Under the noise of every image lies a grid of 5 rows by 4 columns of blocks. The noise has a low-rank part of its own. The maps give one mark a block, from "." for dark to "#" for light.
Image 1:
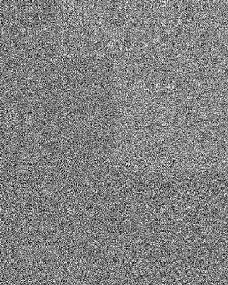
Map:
. # # #
. . # #
. . # #
. . . .
. . . .
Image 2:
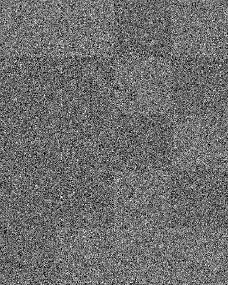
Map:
# # . #
. . # .
. . . #
. . # .
. # # #
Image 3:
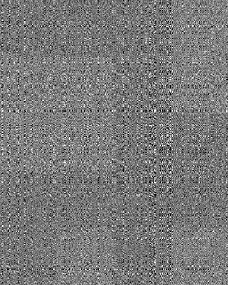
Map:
. . . #
# # . #
# # . .
. . . .
. # . #
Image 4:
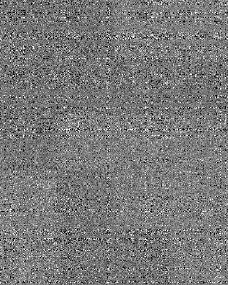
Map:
. . # #
. . . .
. # # #
# . # #
# . . #
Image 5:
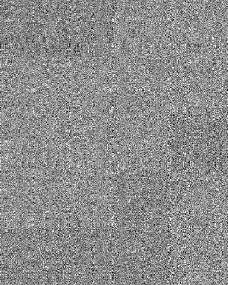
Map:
. . # #
# # # #
# # # .
# # . #
. . . #
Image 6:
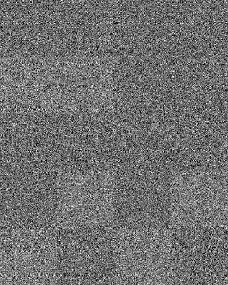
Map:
. . . .
# # . .
. . . .
. # . #
# . # .
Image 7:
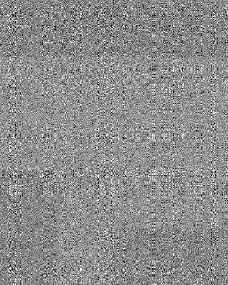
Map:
. . . .
# # # #
# # # #
. # # #
. # . .
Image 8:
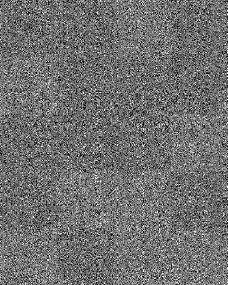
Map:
. . # .
# . . .
. . . #
. # # .
# . # #
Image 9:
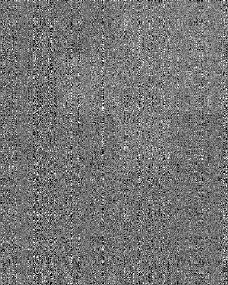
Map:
. . # #
. # # #
. . # .
. . . .
. . . .
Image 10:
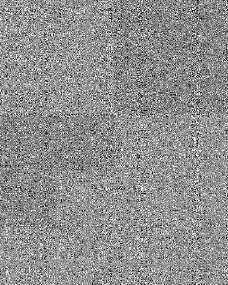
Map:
# # . .
# # . .
. . # #
. # # #
# # # #
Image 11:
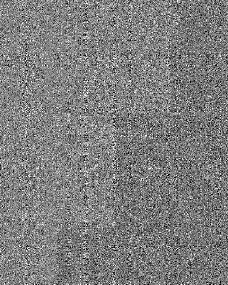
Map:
# # # .
# # # .
# # . .
# # . .
# . . .
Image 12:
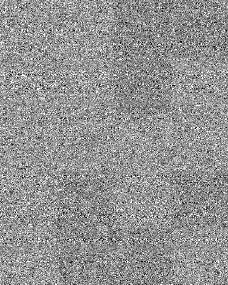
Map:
# # . .
# # . #
# # # #
# . # .
# . . #
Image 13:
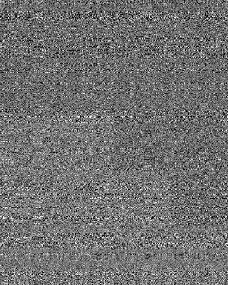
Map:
. . . .
. . . .
# # . .
# # # .
# # # #
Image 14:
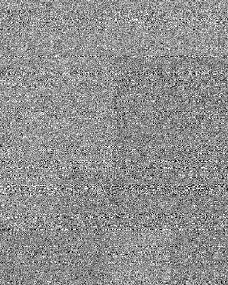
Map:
# # # #
# # . .
# # . .
# . . .
. . # .
